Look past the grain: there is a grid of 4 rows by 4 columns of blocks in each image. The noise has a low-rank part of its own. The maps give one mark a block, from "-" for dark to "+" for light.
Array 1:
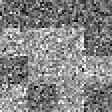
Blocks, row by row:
----
+++-
-+++
+-+-
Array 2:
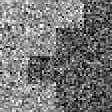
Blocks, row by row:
+++-
++--
+---
++--
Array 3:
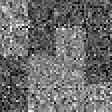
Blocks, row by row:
+---
+-+-
-++-
-+++
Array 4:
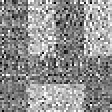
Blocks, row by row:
-+-+
-+-+
----
-++-
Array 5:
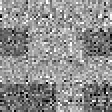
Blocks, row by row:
++++
-++-
++++
--+-
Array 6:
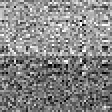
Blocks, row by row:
++++
++++
----
----
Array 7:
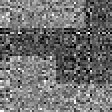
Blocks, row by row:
+++-
----
++--
++++
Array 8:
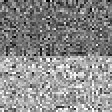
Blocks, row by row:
----
----
++++
++++
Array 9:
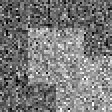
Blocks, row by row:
----
-++-
-+++
--++
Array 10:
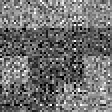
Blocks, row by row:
++++
----
+--+
--++
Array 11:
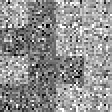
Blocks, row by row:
+-++
--++
+--+
--++
